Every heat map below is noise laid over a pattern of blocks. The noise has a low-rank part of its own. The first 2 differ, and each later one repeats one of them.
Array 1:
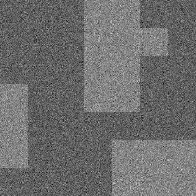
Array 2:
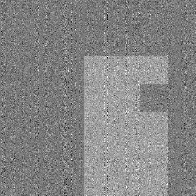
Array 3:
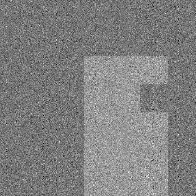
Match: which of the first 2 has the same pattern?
2
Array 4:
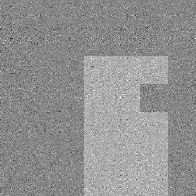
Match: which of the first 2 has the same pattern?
2
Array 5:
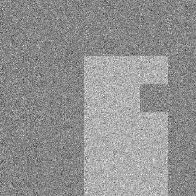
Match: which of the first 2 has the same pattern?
2
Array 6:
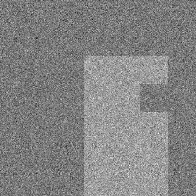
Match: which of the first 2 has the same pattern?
2
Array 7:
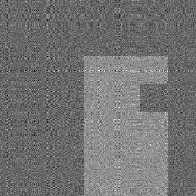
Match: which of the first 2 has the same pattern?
2
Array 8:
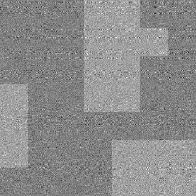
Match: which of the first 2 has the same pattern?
1
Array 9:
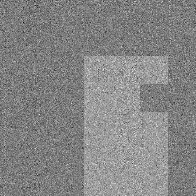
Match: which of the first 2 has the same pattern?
2
